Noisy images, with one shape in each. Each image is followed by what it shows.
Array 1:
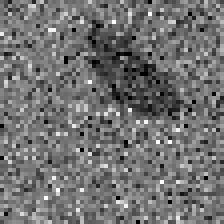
umbrella
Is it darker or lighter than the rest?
darker
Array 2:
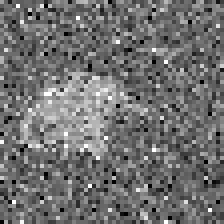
teapot
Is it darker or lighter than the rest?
lighter
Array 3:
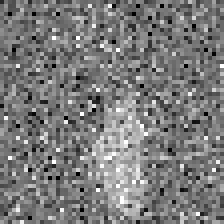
umbrella
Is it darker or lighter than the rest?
lighter
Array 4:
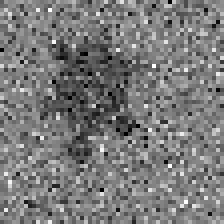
turtle
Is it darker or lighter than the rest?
darker
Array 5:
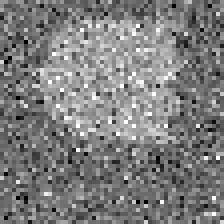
ghost
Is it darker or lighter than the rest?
lighter
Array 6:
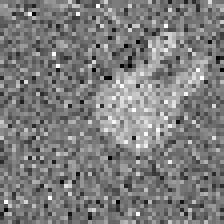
rabbit's head
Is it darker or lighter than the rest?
lighter
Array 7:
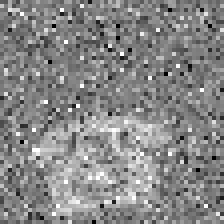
telephone
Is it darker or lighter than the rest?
lighter
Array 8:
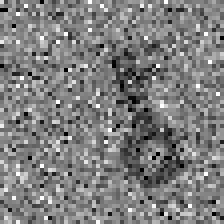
key
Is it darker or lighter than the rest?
darker
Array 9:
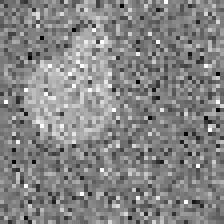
pear
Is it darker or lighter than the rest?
lighter
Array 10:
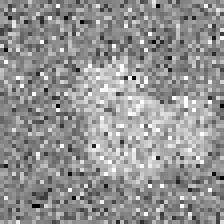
car
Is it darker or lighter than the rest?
lighter
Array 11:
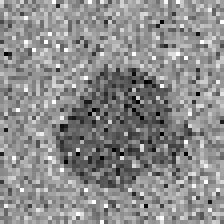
apple
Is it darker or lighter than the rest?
darker
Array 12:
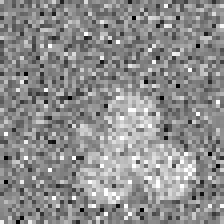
club
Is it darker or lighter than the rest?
lighter
